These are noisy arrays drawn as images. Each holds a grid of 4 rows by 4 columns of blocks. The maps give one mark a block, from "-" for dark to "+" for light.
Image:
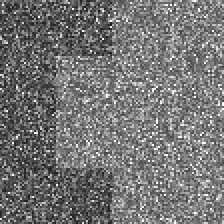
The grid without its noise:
--++
-+++
-+++
--++
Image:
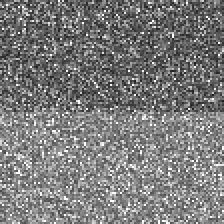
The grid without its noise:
----
----
++++
++++
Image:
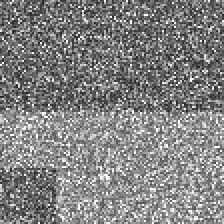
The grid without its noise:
----
----
++++
-+++
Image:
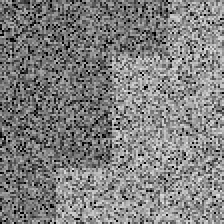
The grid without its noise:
---+
--++
--++
-+++
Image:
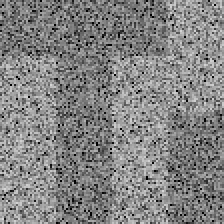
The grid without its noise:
---+
+-++
+-+-
+-+-
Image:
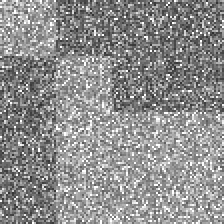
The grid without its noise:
+---
-+--
-+++
-+++
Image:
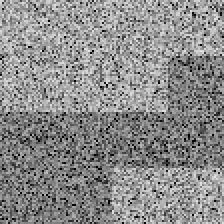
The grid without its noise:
++++
+++-
----
--++
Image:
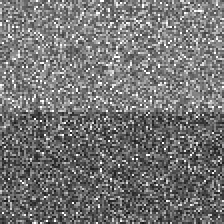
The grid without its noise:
++++
++++
----
----
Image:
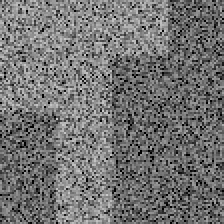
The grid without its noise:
+++-
++--
-+--
-+--
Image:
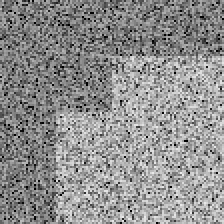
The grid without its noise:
----
--++
-+++
-+++
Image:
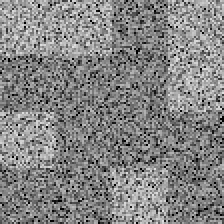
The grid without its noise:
++-+
---+
+---
--+-
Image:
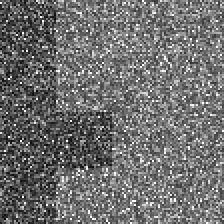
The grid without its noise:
-+++
-+++
--++
-+++
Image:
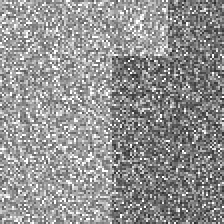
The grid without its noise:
+++-
++--
++--
++--
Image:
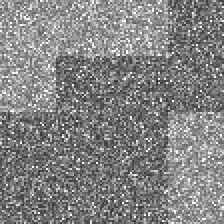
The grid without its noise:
+++-
+---
---+
---+
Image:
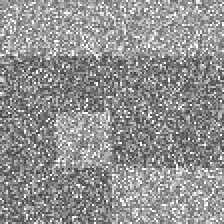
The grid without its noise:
++++
----
-+--
--++
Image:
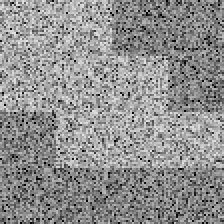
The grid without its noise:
++--
+++-
-+++
----
